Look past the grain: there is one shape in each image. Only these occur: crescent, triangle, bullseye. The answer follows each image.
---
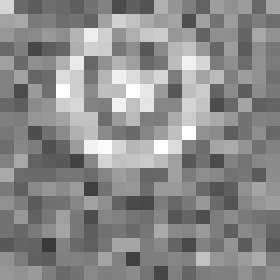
light bullseye
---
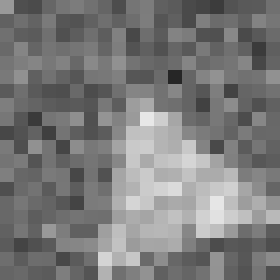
light triangle
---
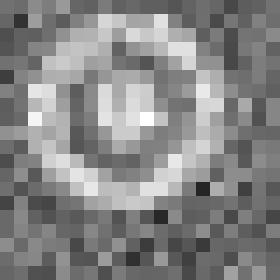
light bullseye
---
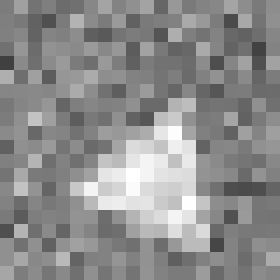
light triangle
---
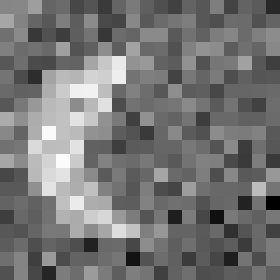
light crescent
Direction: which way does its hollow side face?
right
